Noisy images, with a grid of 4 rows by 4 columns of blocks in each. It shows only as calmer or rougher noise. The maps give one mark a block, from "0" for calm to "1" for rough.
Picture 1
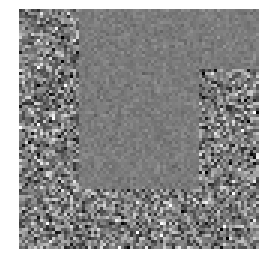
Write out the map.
1 0 0 0
1 0 0 1
1 0 0 1
1 1 1 1
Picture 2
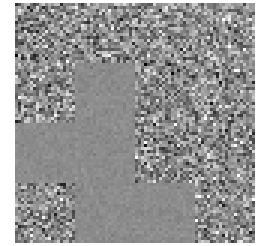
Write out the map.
1 1 1 1
1 0 1 1
0 0 1 1
1 0 0 1
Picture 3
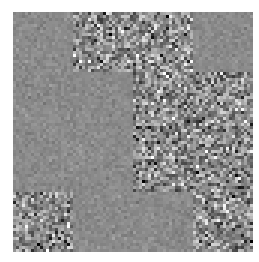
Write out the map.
0 1 1 0
0 0 1 1
0 0 1 1
1 0 0 1
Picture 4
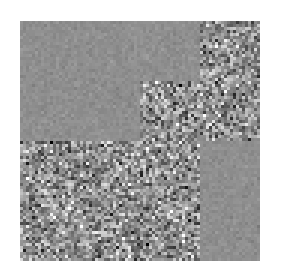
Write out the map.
0 0 0 1
0 0 1 1
1 1 1 0
1 1 1 0
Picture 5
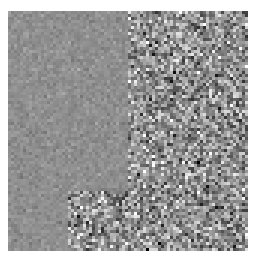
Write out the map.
0 0 1 1
0 0 1 1
0 0 1 1
0 1 1 1
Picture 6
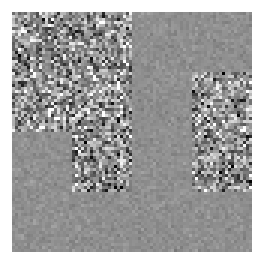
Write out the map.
1 1 0 0
1 1 0 1
0 1 0 1
0 0 0 0
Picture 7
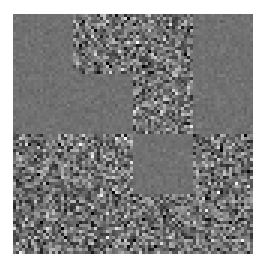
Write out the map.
0 1 1 0
0 0 1 0
1 1 0 1
1 1 1 1
